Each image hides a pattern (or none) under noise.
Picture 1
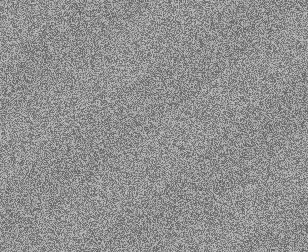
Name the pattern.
diagonal stripes
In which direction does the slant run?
bottom left to top right
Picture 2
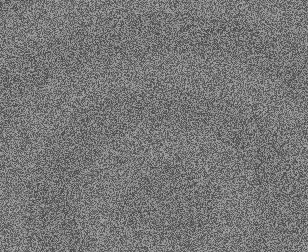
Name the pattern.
rings round one point
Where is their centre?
bottom middle
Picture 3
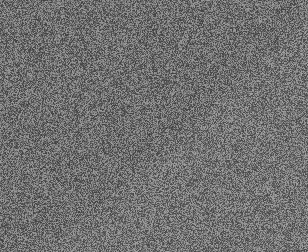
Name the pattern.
a sharp edge
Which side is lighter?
bottom right
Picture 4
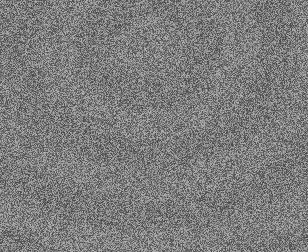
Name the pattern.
rings round one point
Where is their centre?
top middle
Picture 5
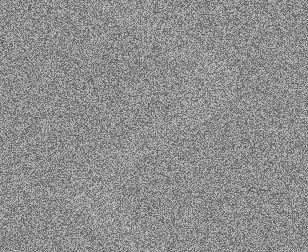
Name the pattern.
a wavy band
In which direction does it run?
top to bottom
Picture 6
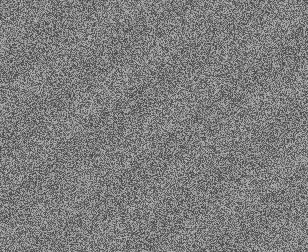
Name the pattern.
diagonal stripes
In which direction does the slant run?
bottom left to top right
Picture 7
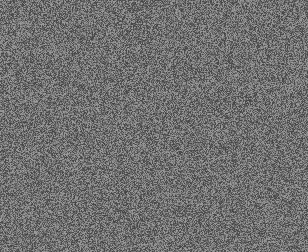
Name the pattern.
only noise
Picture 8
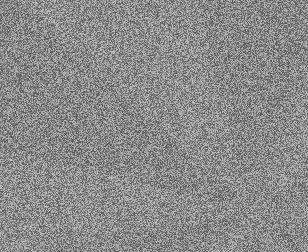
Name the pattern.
spokes from one point
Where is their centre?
bottom right
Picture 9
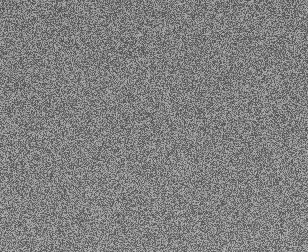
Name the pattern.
a smooth slope
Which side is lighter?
bottom
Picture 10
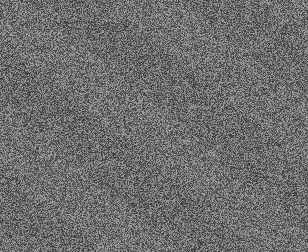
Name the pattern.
diagonal stripes
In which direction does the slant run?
top left to bottom right
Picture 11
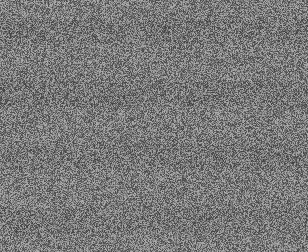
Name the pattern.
horizontal stripes
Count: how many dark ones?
4
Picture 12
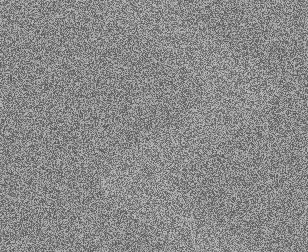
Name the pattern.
a wavy band
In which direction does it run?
top to bottom
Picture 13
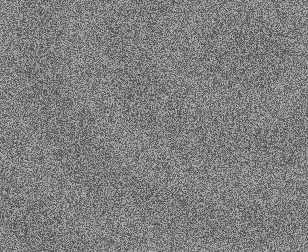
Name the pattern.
rings round one point
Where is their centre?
top right
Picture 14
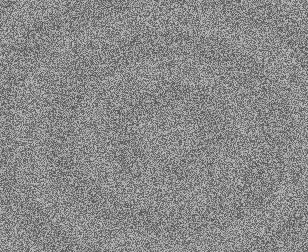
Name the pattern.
rings round one point
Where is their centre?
centre
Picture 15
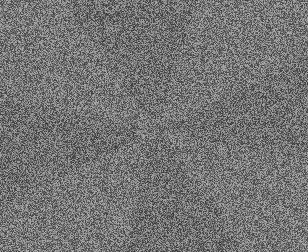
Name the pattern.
spokes from one point
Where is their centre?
centre
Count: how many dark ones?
4
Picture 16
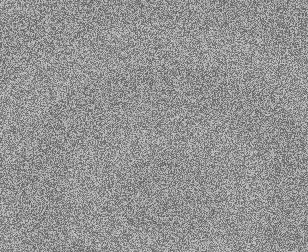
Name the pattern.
rings round one point
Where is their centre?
bottom middle
